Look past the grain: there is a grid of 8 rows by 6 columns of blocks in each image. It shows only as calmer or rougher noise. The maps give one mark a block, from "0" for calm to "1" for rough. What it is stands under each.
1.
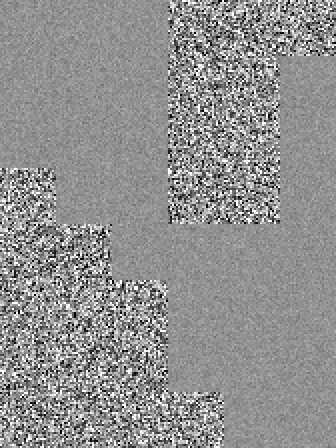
0 0 0 1 1 1
0 0 0 1 1 0
0 0 0 1 1 0
1 0 0 1 1 0
1 1 0 0 0 0
1 1 1 0 0 0
1 1 1 0 0 0
1 1 1 1 0 0
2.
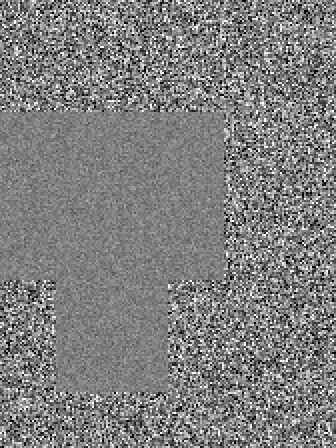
1 1 1 1 1 1
1 1 1 1 1 1
0 0 0 0 1 1
0 0 0 0 1 1
0 0 0 0 1 1
1 0 0 1 1 1
1 0 0 1 1 1
1 1 1 1 1 1
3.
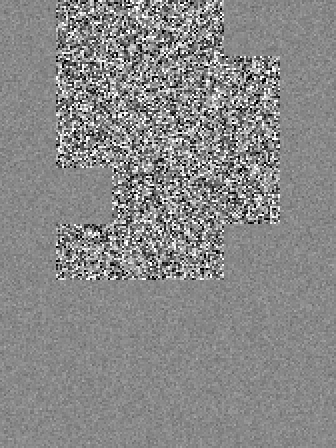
0 1 1 1 0 0
0 1 1 1 1 0
0 1 1 1 1 0
0 0 1 1 1 0
0 1 1 1 0 0
0 0 0 0 0 0
0 0 0 0 0 0
0 0 0 0 0 0
